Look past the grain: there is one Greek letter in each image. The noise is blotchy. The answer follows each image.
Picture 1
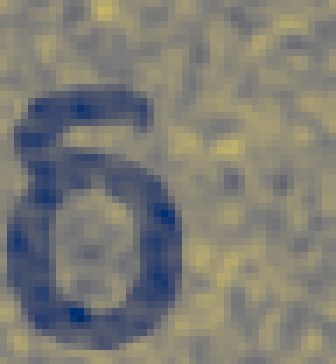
delta
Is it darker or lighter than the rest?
darker
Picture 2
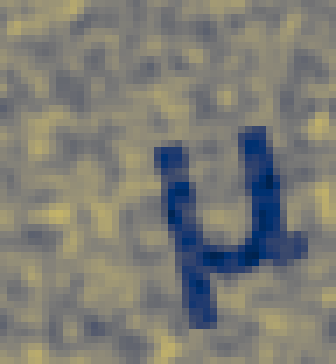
mu
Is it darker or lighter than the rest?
darker
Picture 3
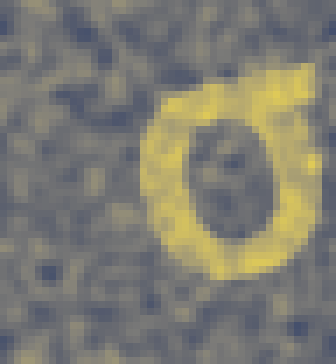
sigma
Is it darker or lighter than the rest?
lighter
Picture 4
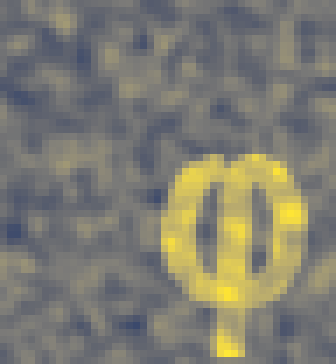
phi
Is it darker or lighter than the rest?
lighter
